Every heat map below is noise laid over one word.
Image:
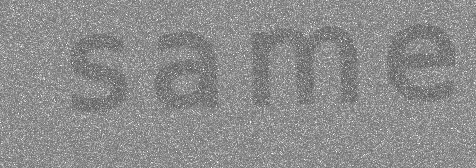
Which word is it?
same
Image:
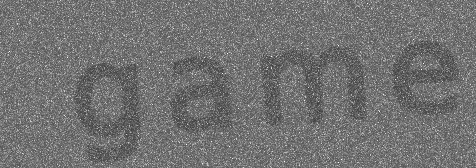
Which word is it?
game
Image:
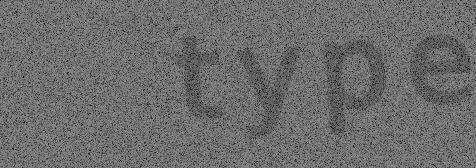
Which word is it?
type
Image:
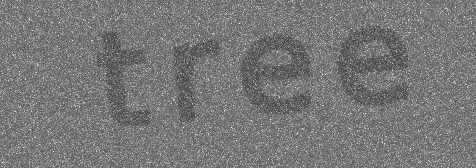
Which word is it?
tree
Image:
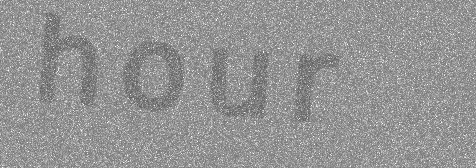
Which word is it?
hour
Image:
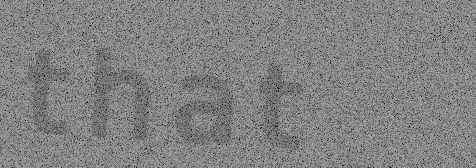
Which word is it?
that
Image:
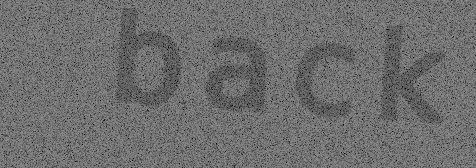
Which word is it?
back
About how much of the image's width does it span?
two thirds
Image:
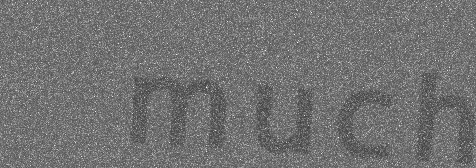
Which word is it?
much
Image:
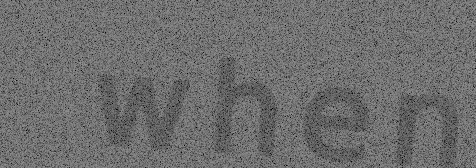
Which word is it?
when
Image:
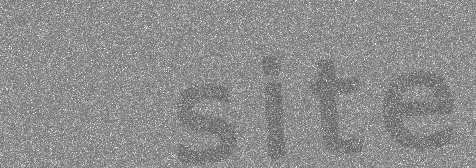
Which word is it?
site
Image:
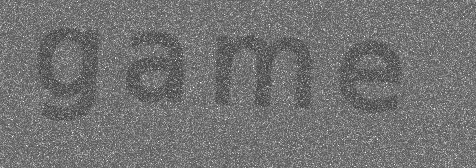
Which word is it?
game
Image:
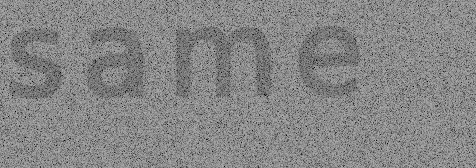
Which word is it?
same
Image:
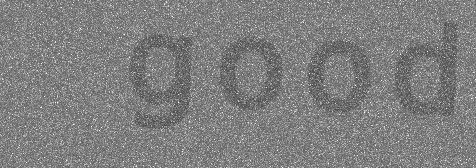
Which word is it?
good
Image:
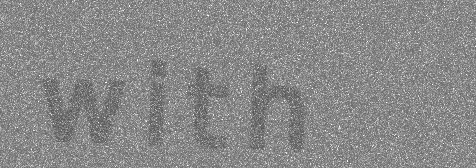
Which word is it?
with
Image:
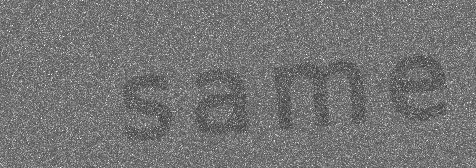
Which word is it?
same
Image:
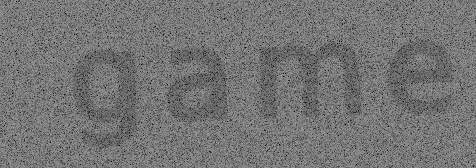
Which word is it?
game
